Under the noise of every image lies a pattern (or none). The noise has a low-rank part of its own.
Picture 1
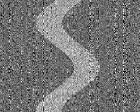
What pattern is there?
a wavy band
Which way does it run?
top to bottom
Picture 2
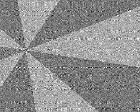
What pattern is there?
spokes from one point
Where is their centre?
middle left
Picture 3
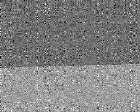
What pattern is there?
a sharp edge
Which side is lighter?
bottom
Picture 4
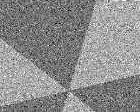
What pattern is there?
spokes from one point
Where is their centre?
bottom middle
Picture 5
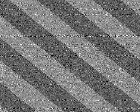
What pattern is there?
diagonal stripes
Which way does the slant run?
top left to bottom right
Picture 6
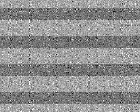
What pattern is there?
horizontal stripes
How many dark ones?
4
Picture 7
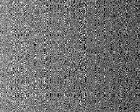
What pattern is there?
a smooth slope
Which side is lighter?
left
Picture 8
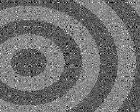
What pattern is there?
rings round one point
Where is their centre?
middle left
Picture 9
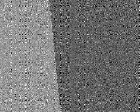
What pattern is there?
a sharp edge
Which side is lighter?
left
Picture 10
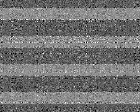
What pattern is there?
horizontal stripes
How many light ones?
4
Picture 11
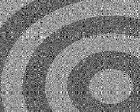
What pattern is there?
rings round one point
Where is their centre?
bottom right
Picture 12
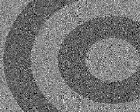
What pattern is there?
rings round one point
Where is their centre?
middle right
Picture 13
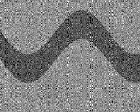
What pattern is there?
a wavy band
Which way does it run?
left to right
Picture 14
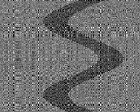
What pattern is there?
a wavy band
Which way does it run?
top to bottom
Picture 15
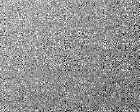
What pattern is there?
a smooth slope
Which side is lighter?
top left
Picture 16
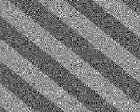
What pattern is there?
diagonal stripes
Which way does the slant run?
top left to bottom right
